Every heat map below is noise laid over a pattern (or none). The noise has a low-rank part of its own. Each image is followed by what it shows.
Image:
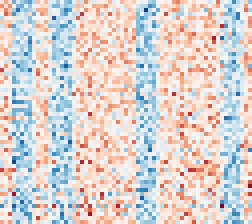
bands of columns
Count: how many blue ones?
4
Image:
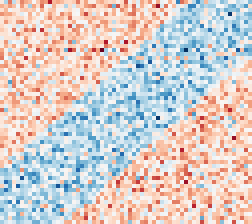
a diagonal band
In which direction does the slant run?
bottom left to top right
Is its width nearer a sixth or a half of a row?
a half
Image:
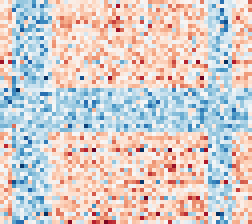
bands of rows crossing bands of columns
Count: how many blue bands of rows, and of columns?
1 and 2
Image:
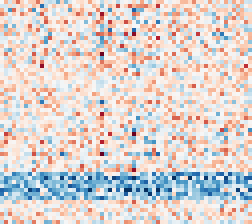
one band of rows
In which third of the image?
bottom
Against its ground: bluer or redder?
bluer
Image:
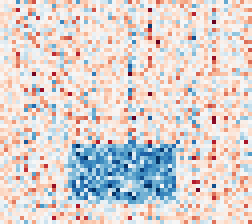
one block
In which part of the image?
bottom middle
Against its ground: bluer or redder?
bluer
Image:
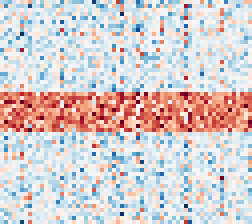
one band of rows
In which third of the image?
middle
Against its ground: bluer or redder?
redder
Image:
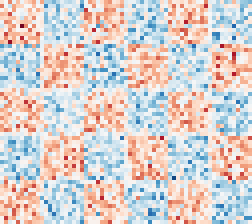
a checkerboard
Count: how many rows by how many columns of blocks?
5 by 6
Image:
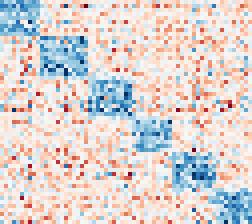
blocks along the diagonal
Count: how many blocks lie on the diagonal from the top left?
6
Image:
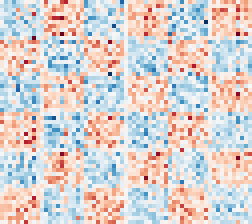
a checkerboard
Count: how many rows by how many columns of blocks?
6 by 6
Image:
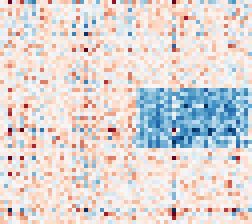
one block
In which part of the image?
middle right
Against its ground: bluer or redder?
bluer
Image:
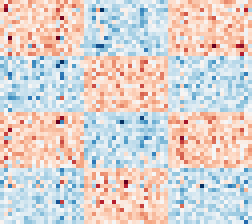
a checkerboard
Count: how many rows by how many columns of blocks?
4 by 3
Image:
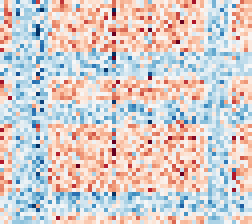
bands of rows crossing bands of columns
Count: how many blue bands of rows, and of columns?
3 and 2
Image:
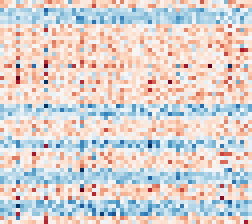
bands of rows
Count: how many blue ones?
5
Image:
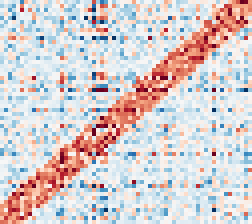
a diagonal band
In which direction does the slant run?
bottom left to top right
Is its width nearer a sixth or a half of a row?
a sixth
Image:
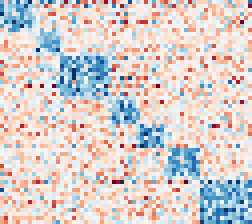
blocks along the diagonal
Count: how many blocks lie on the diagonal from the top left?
7
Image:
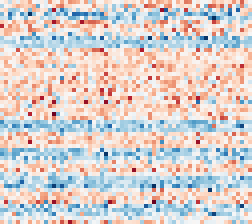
bands of rows
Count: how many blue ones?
6
